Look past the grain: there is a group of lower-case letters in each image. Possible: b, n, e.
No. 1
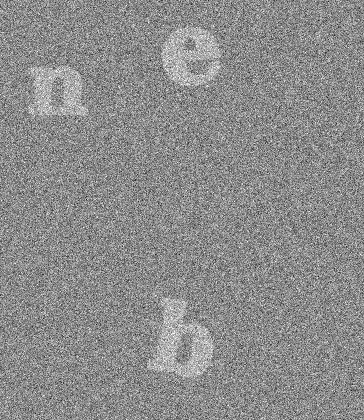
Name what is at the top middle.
e
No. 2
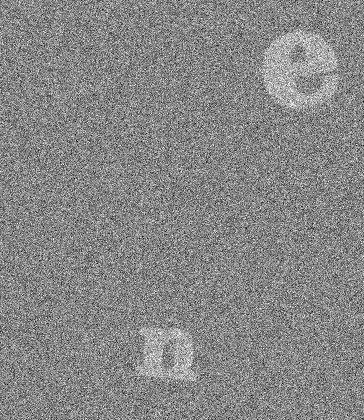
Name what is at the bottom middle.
n
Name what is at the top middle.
nothing
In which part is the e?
top right
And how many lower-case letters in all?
2
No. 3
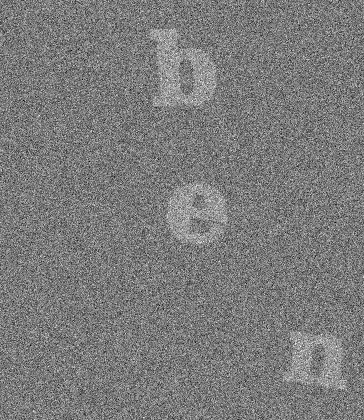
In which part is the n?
bottom right
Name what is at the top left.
nothing
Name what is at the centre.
e
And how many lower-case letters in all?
3
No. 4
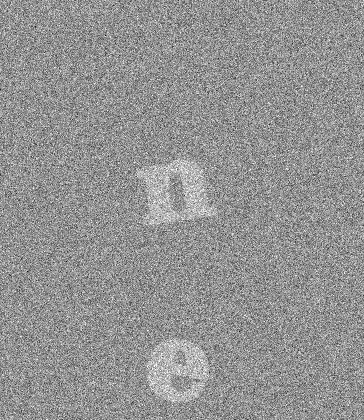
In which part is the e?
bottom middle
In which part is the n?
centre
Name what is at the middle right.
nothing
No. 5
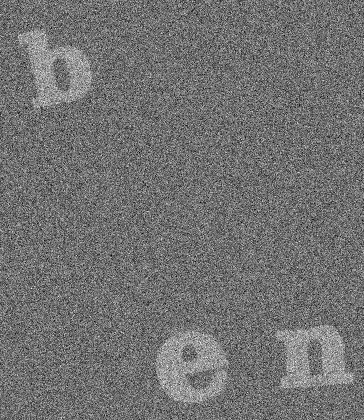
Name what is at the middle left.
nothing
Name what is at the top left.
b
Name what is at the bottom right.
n
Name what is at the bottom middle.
e
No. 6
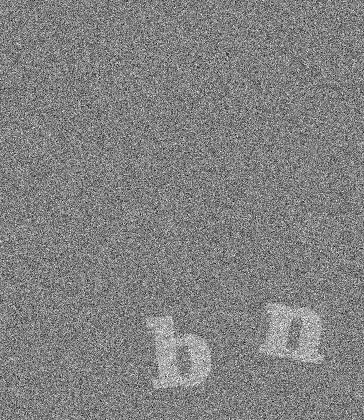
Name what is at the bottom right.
n
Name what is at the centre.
nothing
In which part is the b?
bottom middle
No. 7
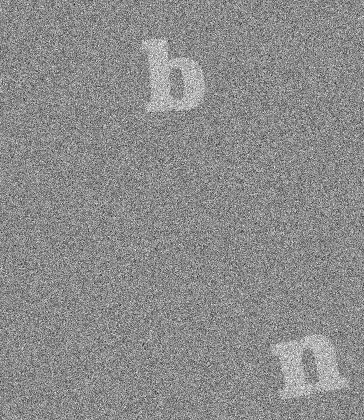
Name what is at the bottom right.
n
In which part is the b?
top middle
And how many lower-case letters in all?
2
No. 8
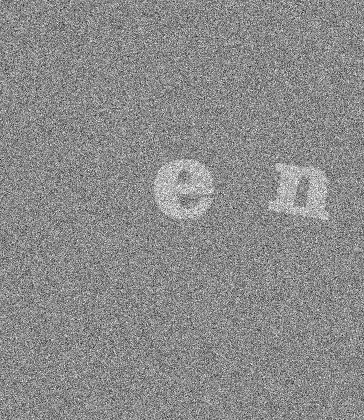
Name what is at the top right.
nothing
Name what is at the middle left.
nothing
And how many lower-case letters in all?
2
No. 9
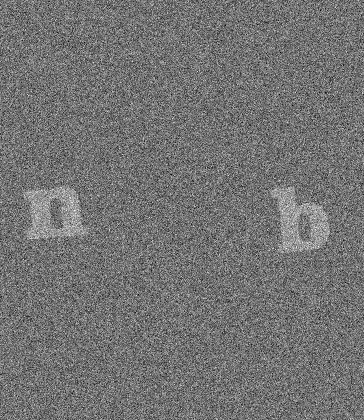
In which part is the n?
middle left
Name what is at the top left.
nothing
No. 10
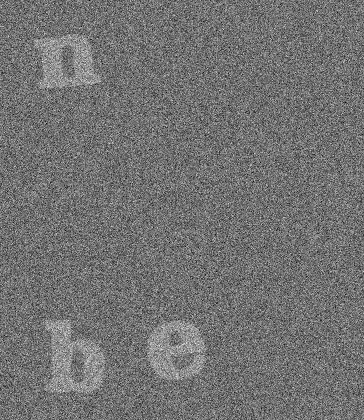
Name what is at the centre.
nothing
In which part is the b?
bottom left
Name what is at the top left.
n
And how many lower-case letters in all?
3
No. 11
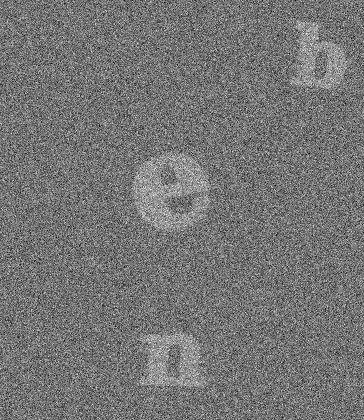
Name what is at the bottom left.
nothing
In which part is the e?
centre
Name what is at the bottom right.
nothing
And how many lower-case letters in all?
3
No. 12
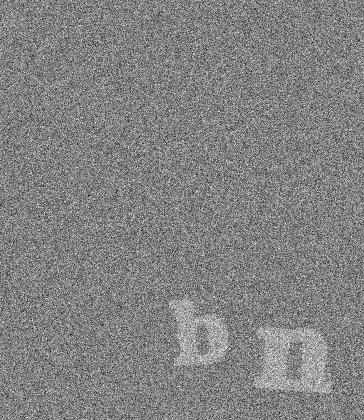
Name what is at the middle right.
nothing
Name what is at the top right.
nothing
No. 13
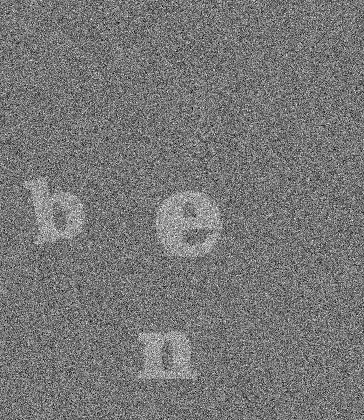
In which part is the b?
middle left
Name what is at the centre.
e
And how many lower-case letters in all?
3
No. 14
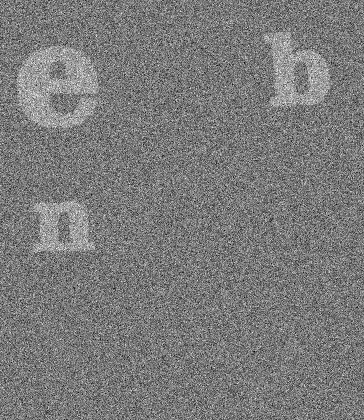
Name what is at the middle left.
n
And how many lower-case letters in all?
3
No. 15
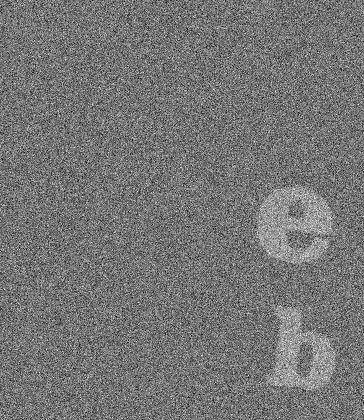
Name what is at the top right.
nothing
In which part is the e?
middle right
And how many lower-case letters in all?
2
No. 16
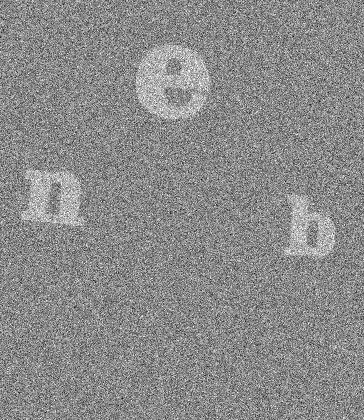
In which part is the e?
top middle
